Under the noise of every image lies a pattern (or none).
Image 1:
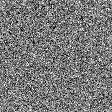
only noise
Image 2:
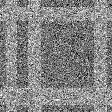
bands of rows crossing bands of columns
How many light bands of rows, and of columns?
2 and 3
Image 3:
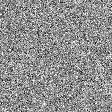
only noise
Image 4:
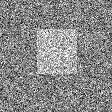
one block
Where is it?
centre
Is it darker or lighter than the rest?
lighter
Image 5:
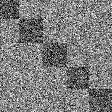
blocks along the diagonal
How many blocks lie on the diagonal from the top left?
5
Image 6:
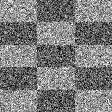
a checkerboard
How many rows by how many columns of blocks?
5 by 3
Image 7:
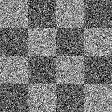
a checkerboard
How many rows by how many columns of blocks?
4 by 4
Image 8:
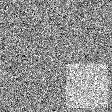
one block
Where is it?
bottom right
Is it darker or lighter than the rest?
lighter
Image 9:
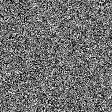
only noise
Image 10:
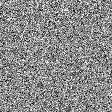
only noise
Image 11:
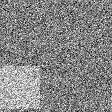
one block
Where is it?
bottom left
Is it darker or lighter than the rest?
lighter
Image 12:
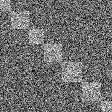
blocks along the diagonal
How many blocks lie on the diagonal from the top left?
7
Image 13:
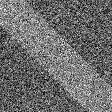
a diagonal band
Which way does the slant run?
top left to bottom right
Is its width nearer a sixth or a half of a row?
a half
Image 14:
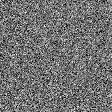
only noise
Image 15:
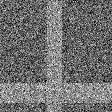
bands of rows crossing bands of columns
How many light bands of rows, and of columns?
1 and 1
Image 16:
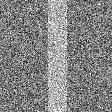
one band of columns
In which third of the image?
middle
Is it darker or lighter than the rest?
lighter
